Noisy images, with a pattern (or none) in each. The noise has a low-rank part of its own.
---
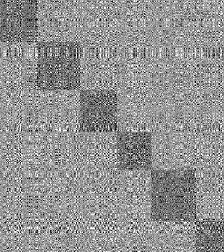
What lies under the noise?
blocks along the diagonal
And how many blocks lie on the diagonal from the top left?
6
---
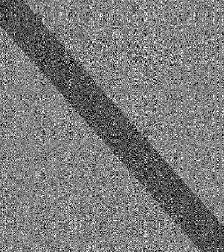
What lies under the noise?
a diagonal band
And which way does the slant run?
top left to bottom right
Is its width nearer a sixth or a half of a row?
a sixth
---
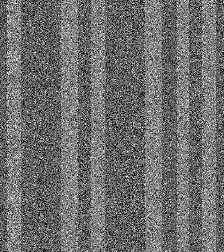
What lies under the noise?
bands of columns
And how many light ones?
6
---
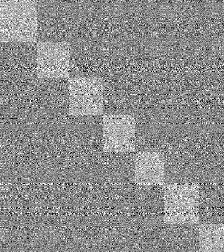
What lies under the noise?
blocks along the diagonal
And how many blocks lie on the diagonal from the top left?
7
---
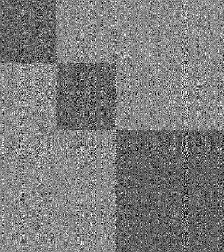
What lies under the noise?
blocks along the diagonal
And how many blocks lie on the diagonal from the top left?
3
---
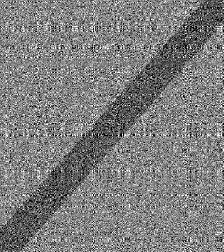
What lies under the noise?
a diagonal band
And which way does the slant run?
bottom left to top right
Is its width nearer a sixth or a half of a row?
a sixth
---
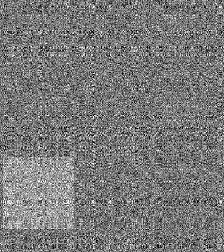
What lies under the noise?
one block
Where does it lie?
bottom left
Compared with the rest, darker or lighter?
lighter
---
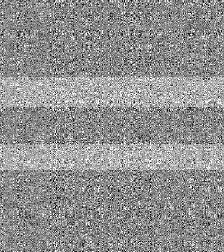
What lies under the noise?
bands of rows
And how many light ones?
2
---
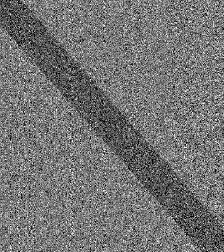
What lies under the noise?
a diagonal band
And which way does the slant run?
top left to bottom right
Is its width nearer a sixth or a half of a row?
a sixth
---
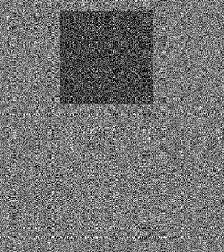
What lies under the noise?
one block
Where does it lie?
top middle
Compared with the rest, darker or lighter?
darker
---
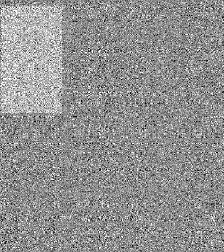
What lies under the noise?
one block
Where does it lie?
top left
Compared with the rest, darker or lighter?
lighter
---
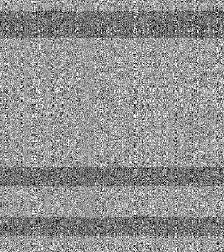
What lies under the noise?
bands of rows
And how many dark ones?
3
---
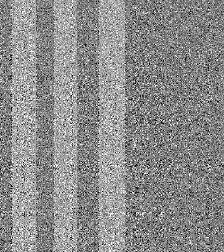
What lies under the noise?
bands of columns
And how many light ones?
3
